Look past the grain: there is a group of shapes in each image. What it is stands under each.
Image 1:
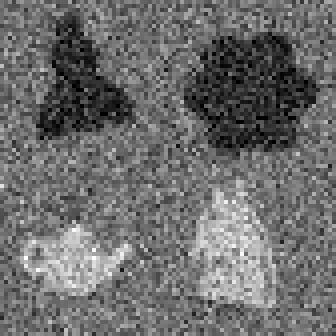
top left: dark chess pawn; top right: dark flower; bottom left: light teapot; bottom right: light chess knight
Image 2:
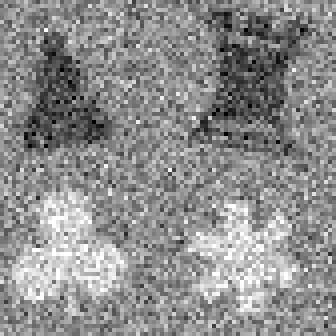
top left: dark chess pawn; top right: dark chess rook; bottom left: light club; bottom right: light asterisk
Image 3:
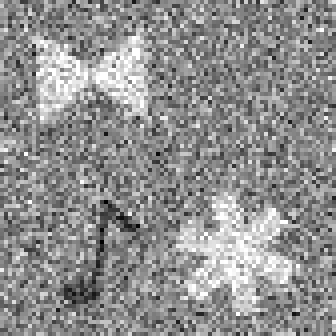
top left: light bow tie; bottom left: dark musical note; bottom right: light asterisk
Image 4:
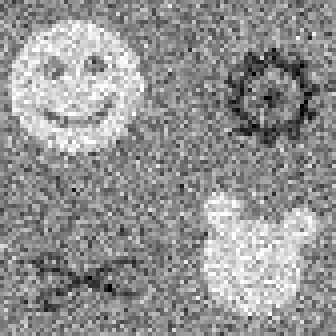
top left: light smiling face; top right: dark gear; bottom left: dark pair of scissors; bottom right: light bear's head
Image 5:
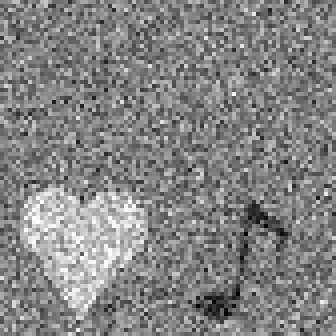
bottom left: light heart; bottom right: dark musical note
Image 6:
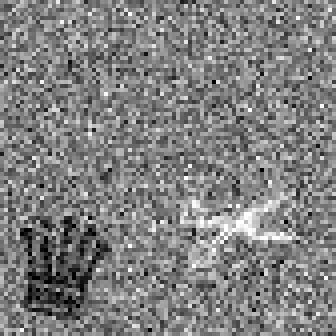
bottom left: dark chess queen; bottom right: light pair of scissors
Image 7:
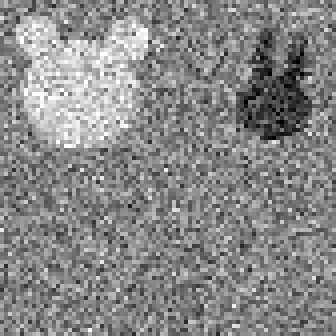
top left: light bear's head; top right: dark rabbit's head
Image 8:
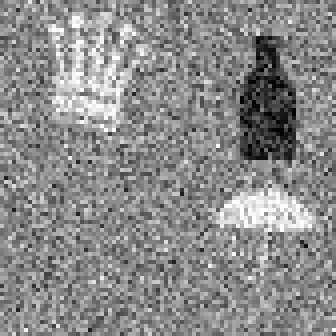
top left: light chess queen; top right: dark bottle; bottom right: light umbrella
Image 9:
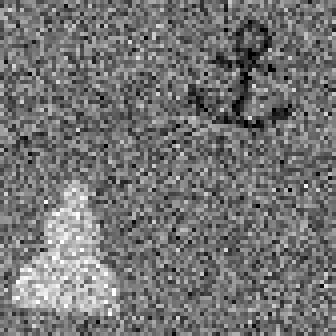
top right: dark anchor; bottom left: light chess pawn
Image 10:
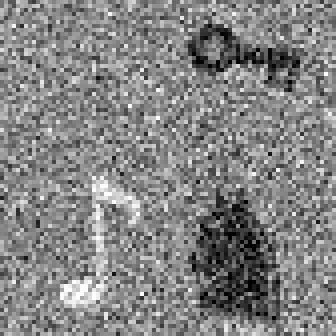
top right: dark key; bottom left: light musical note; bottom right: dark chess knight
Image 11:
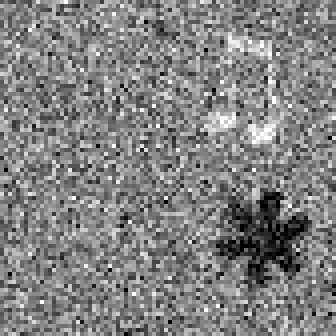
top right: light pair of musical notes; bottom right: dark asterisk
